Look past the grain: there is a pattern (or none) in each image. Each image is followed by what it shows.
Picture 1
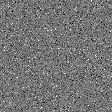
only noise
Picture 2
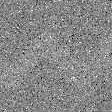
a wavy band
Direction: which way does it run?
left to right
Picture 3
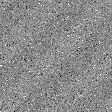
diagonal stripes
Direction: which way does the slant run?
bottom left to top right
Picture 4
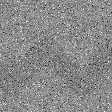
a wavy band
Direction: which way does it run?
left to right
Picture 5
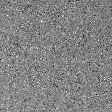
a smooth slope
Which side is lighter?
bottom left
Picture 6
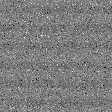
horizontal stripes
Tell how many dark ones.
6
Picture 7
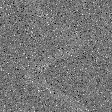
a wavy band
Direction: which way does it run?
top to bottom
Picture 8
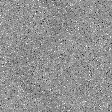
a wavy band
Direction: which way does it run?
top to bottom
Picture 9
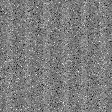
vertical stripes
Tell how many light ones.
6
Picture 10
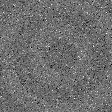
rings round one point
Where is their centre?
centre
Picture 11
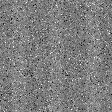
vertical stripes
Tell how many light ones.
3
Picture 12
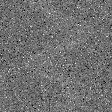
a wavy band
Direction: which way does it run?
top to bottom
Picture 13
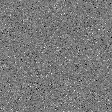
only noise
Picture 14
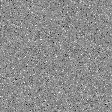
only noise
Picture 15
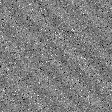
diagonal stripes
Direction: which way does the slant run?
top left to bottom right
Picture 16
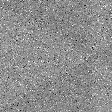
spokes from one point
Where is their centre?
middle right
